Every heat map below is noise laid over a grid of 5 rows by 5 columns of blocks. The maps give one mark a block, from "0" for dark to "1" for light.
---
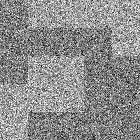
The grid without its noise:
0 1 1 1 1
0 0 0 0 1
0 1 1 0 0
1 1 1 0 0
1 0 0 0 0
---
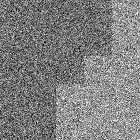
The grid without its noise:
0 0 0 0 1
0 0 0 0 1
0 0 0 1 1
0 0 1 1 1
0 0 1 1 1
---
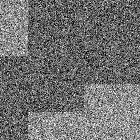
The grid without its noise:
1 0 0 0 0
1 0 0 0 0
0 0 0 0 0
0 0 0 1 1
0 1 1 1 1
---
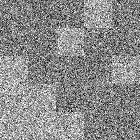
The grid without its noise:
0 0 0 1 0
0 0 1 0 0
1 0 0 0 1
1 1 0 0 0
1 1 1 0 0
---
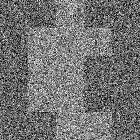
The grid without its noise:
0 0 1 0 0
0 1 1 1 0
0 1 1 0 0
0 1 1 0 0
0 0 1 1 0
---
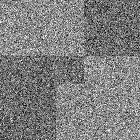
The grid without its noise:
1 1 1 0 0
1 1 1 0 0
0 0 0 1 1
0 0 1 1 1
0 0 1 1 1
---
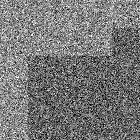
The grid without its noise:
1 1 1 1 1
1 1 1 1 0
1 0 0 0 0
1 0 0 0 0
1 0 0 0 0
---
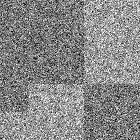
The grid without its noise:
0 0 0 1 1
0 0 0 1 1
0 0 0 1 1
0 1 1 0 0
1 1 1 0 0
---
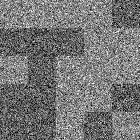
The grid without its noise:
1 1 1 1 0
0 0 0 1 1
1 0 1 1 1
0 0 1 1 0
0 0 1 0 1
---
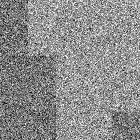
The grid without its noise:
0 1 1 1 1
0 1 1 1 1
0 0 1 1 1
0 0 1 1 1
0 0 1 1 0
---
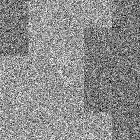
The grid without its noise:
0 1 1 1 0
0 1 1 0 0
1 1 1 0 0
1 1 1 0 0
1 1 1 1 0
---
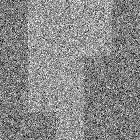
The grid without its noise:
0 1 1 1 0
0 1 1 1 0
0 1 1 0 0
0 1 1 0 0
0 0 1 0 0
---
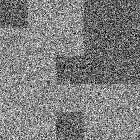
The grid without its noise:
0 1 1 0 0
1 1 1 0 0
1 1 0 0 0
1 1 1 1 1
1 1 0 1 1
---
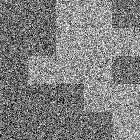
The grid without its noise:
0 0 1 1 0
0 0 1 1 1
0 1 1 1 0
0 0 0 1 1
0 0 0 0 1
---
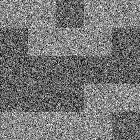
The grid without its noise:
1 1 0 1 1
0 1 1 1 0
0 0 0 0 0
0 0 0 1 1
1 1 1 1 0
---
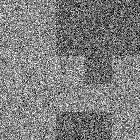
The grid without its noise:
1 1 0 0 0
1 1 0 0 0
1 1 1 0 1
1 1 1 1 1
1 1 0 0 1
